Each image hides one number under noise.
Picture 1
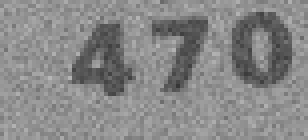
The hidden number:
470
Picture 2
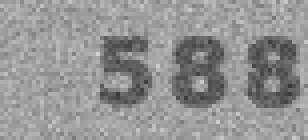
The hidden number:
588
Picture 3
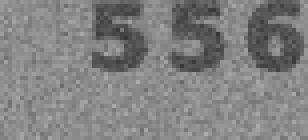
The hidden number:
556
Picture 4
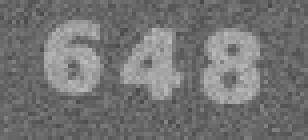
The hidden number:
648
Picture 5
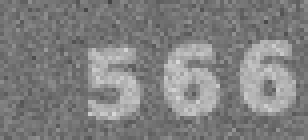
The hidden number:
566
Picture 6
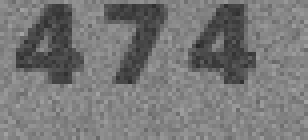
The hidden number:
474
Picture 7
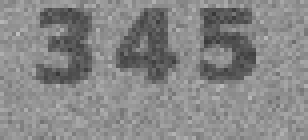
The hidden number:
345
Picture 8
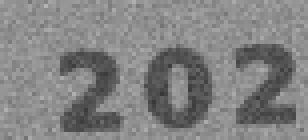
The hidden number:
202
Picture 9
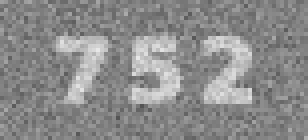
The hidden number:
752
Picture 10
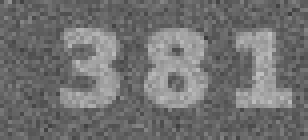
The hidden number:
381
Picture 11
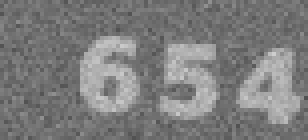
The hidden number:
654
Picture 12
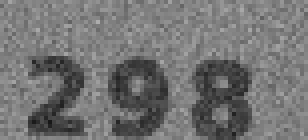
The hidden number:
298
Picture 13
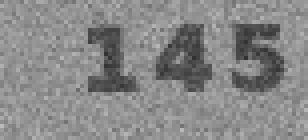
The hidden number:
145
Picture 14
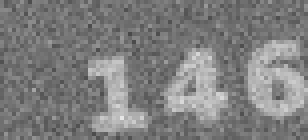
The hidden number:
146
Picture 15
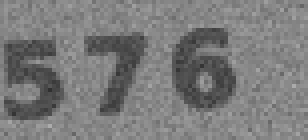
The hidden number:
576
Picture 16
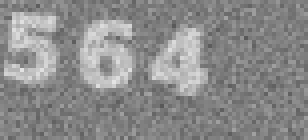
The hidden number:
564
